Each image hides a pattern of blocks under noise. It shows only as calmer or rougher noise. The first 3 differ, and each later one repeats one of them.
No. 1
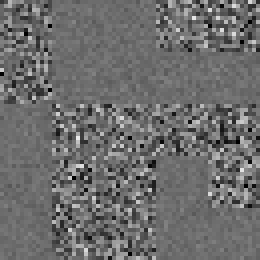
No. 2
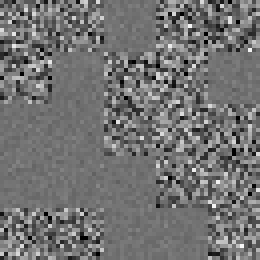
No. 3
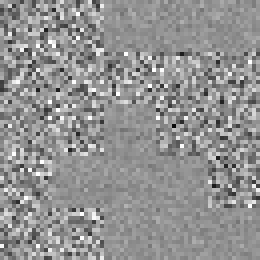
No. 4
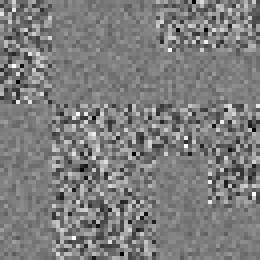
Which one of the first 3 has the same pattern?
1
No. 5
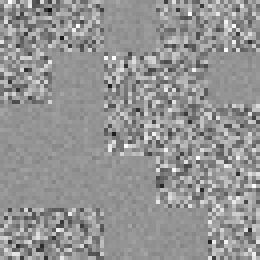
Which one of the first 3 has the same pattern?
2
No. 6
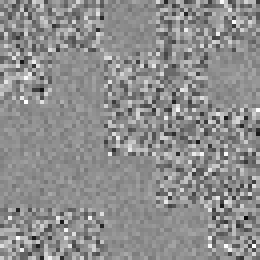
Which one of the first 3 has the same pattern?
2
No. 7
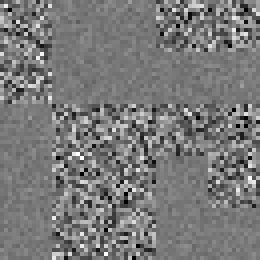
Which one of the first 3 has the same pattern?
1
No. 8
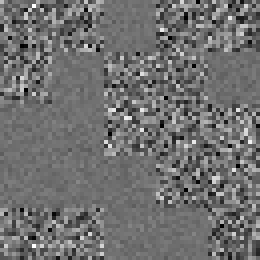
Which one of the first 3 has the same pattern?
2
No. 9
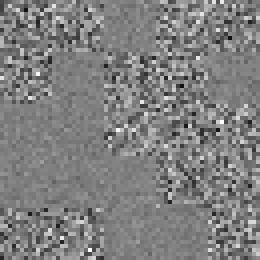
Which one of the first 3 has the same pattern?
2
